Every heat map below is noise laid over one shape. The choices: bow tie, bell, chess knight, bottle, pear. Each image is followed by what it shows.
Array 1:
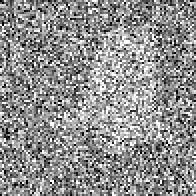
bell
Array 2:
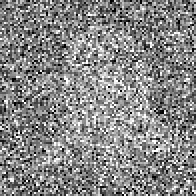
bell
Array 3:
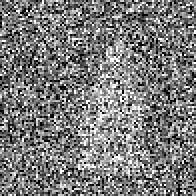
bottle
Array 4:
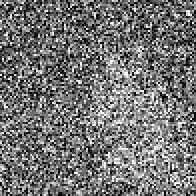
chess knight
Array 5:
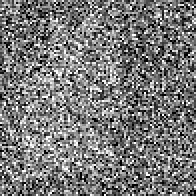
chess knight
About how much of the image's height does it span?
nearly all
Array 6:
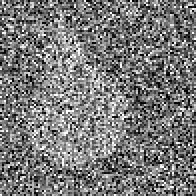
pear
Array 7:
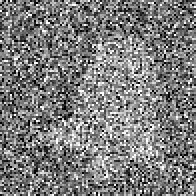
bell
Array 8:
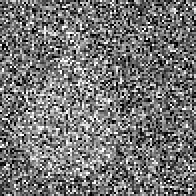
pear
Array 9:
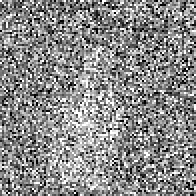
bottle
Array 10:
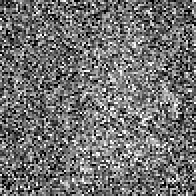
chess knight
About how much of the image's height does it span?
nearly all
